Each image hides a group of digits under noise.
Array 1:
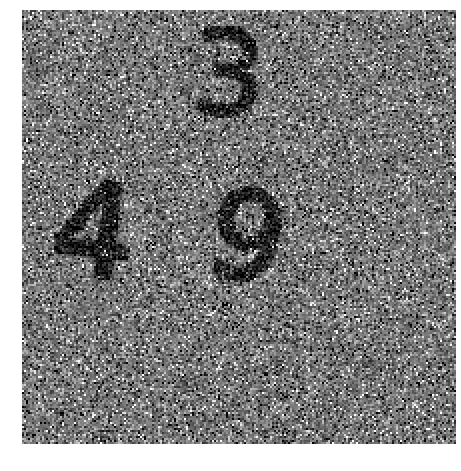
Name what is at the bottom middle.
nothing
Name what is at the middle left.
4
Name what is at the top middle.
3
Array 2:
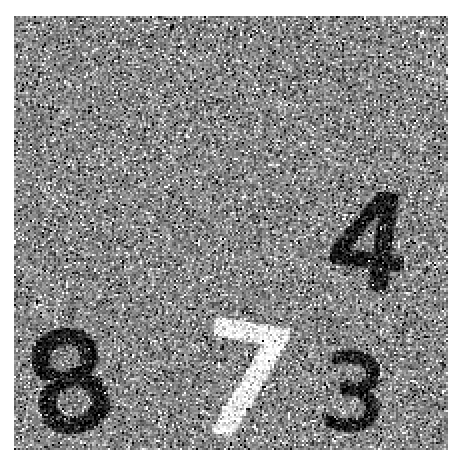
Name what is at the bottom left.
8
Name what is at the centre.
nothing
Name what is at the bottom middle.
7
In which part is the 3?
bottom right
